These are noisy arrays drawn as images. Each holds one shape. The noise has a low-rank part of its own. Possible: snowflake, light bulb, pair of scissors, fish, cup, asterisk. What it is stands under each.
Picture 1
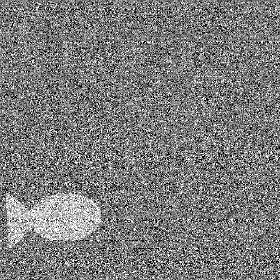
fish
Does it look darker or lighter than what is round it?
lighter
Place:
bottom left
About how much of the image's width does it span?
a third
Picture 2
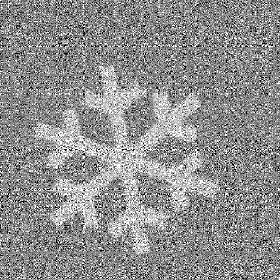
snowflake
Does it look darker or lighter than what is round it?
lighter
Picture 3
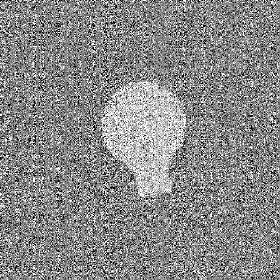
light bulb
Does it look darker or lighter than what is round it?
lighter
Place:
centre
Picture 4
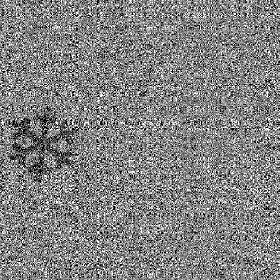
snowflake
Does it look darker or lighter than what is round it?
darker
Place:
middle left
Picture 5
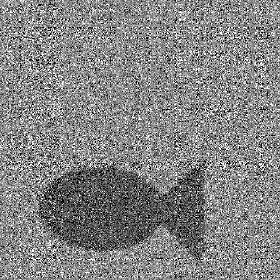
fish
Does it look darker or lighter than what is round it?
darker
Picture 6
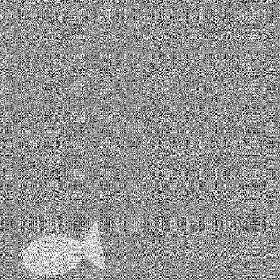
fish
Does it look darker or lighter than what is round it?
lighter
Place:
bottom left
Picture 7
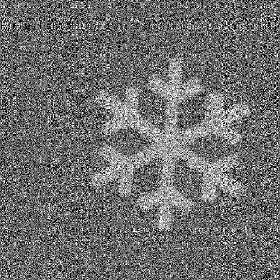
snowflake
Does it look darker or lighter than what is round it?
lighter
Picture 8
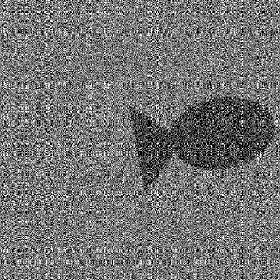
fish
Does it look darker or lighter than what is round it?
darker
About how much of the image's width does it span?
half
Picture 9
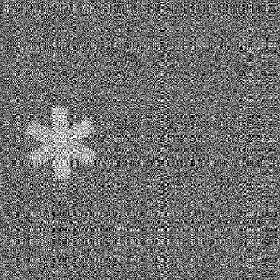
asterisk
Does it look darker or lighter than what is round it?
lighter
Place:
middle left
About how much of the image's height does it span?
a quarter
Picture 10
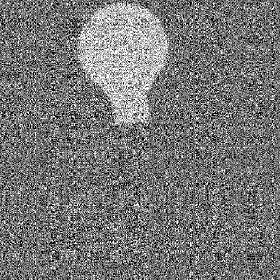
light bulb
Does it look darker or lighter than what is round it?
lighter
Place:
top middle
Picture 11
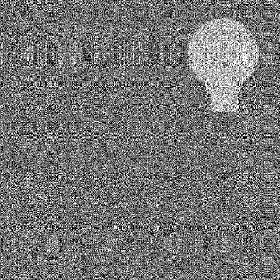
light bulb
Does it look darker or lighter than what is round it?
lighter
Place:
top right
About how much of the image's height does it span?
a third
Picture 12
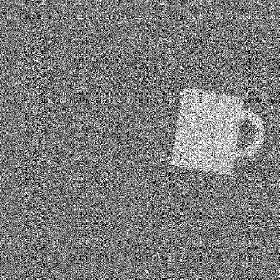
cup
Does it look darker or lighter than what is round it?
lighter
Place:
middle right
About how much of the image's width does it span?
a third
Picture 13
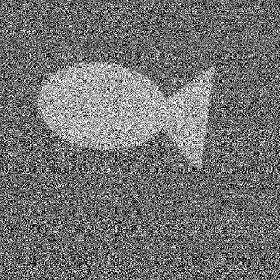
fish
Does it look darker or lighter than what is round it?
lighter
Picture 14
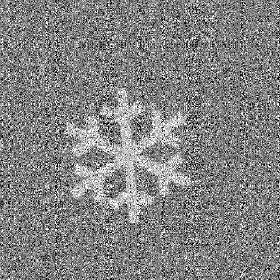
snowflake
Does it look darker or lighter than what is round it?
lighter
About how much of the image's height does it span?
half
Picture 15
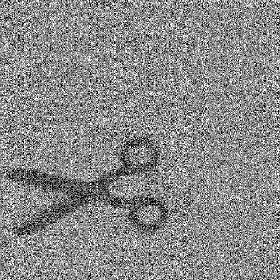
pair of scissors
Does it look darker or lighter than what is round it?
darker
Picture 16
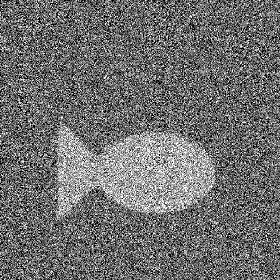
fish
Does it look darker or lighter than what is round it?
lighter
